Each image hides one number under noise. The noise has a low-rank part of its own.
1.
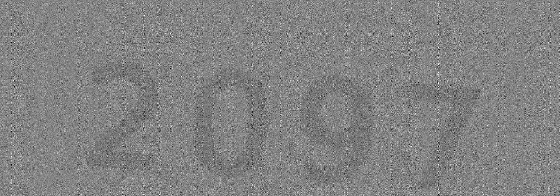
2097
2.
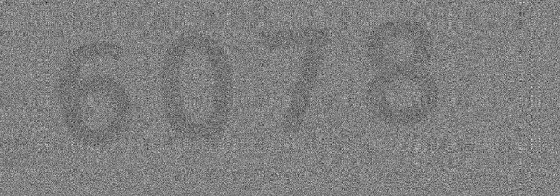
6078
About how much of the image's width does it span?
two thirds
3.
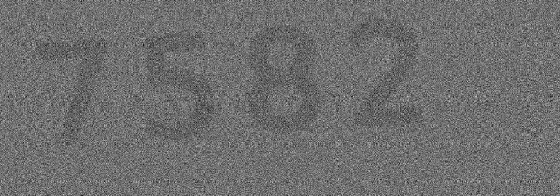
7582
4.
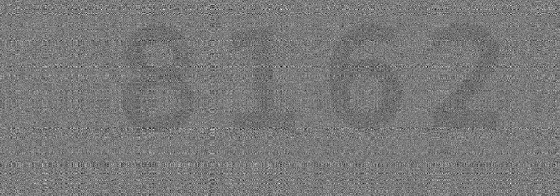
8162
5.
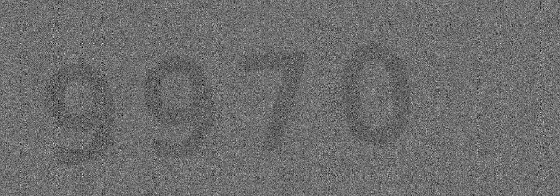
9970
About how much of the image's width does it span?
two thirds
